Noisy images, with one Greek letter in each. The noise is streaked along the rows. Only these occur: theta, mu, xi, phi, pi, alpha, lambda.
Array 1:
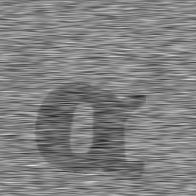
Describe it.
dark alpha
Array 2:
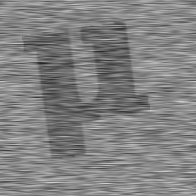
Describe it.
dark mu
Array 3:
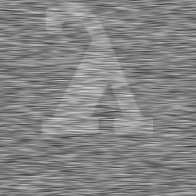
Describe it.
light lambda
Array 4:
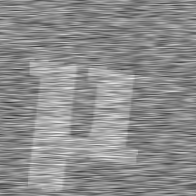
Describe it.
light mu
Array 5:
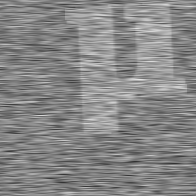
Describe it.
light mu
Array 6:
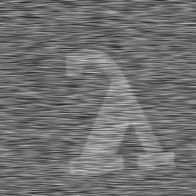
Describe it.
light lambda
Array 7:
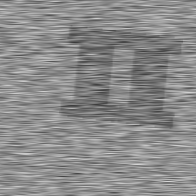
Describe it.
dark pi
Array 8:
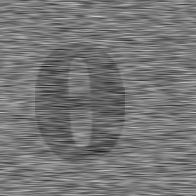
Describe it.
dark theta
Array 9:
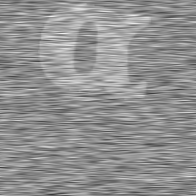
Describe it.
light alpha
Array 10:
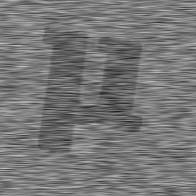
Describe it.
dark mu
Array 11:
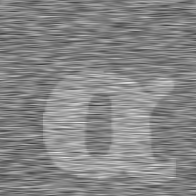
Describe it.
light alpha
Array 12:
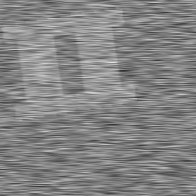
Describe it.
light pi
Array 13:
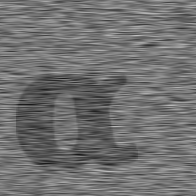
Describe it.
dark alpha
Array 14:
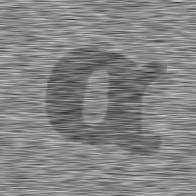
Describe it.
dark alpha
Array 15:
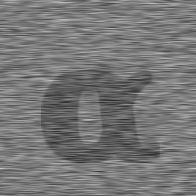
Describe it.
dark alpha
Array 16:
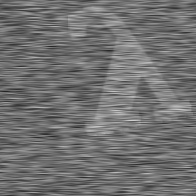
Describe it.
light lambda
